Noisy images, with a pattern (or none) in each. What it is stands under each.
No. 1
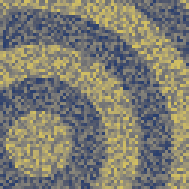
rings round one point
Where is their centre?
bottom left
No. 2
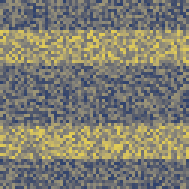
horizontal stripes
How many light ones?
2
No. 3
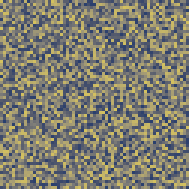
only noise
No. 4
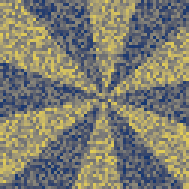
spokes from one point
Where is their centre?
centre
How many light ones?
6
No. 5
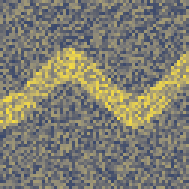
a wavy band
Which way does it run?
left to right
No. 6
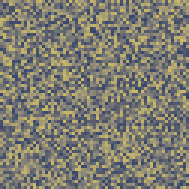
only noise
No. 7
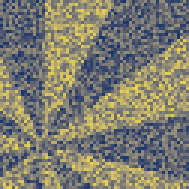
spokes from one point
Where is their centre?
bottom left
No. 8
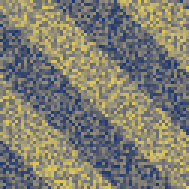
diagonal stripes
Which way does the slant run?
top left to bottom right
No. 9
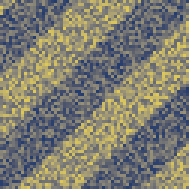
diagonal stripes
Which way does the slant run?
bottom left to top right
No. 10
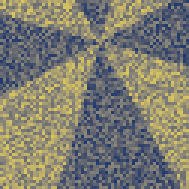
spokes from one point
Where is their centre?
top middle
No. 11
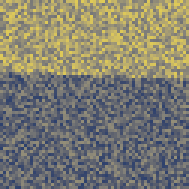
a sharp edge
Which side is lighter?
top
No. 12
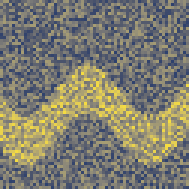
a wavy band
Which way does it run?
left to right
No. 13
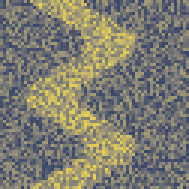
a wavy band
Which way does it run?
top to bottom
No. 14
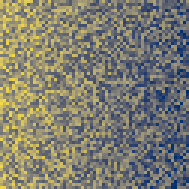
a smooth slope
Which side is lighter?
left
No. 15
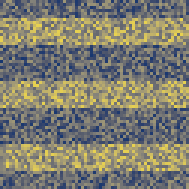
horizontal stripes
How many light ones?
3
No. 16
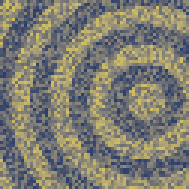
rings round one point
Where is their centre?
middle right
